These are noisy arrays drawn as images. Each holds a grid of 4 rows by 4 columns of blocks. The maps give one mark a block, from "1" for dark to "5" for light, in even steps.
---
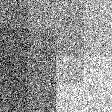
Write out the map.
2 3 3 4
1 2 3 4
1 2 4 5
1 2 5 5
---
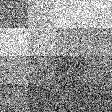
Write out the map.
2 4 5 5
5 4 3 3
3 2 1 2
2 1 1 1
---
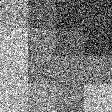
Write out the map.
4 2 1 1
5 3 2 1
5 3 3 3
5 4 3 5
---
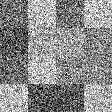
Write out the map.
2 5 2 5
1 4 4 3
2 5 3 3
5 1 1 5
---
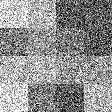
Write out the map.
5 4 1 1
2 3 2 1
4 4 3 3
5 2 1 4
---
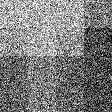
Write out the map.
5 5 5 3
4 5 4 1
2 3 2 1
2 3 2 1
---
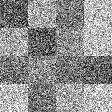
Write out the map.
1 4 2 5
4 1 3 5
2 3 2 1
5 2 4 5
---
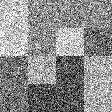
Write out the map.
5 3 3 3
5 3 5 2
2 4 1 4
2 1 1 4
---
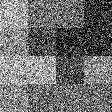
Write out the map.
5 3 3 1
4 2 1 1
5 5 2 4
4 3 3 3
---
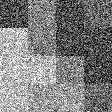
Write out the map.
1 3 1 2
5 3 1 1
5 5 3 1
5 4 4 2
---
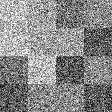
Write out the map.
5 4 2 3
5 4 4 1
2 5 1 3
1 3 3 1
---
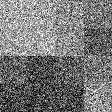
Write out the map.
5 5 4 3
5 5 4 2
2 1 2 3
1 1 1 4
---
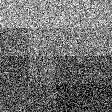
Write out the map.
5 5 5 5
3 4 4 4
2 3 2 2
2 2 1 1
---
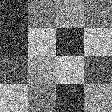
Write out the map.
1 3 4 3
1 5 1 5
2 4 5 2
5 3 1 4
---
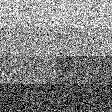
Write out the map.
5 5 5 5
4 4 4 4
3 3 2 2
1 1 1 1
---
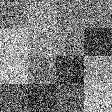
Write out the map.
3 4 3 3
5 4 3 1
5 3 1 4
2 1 2 5
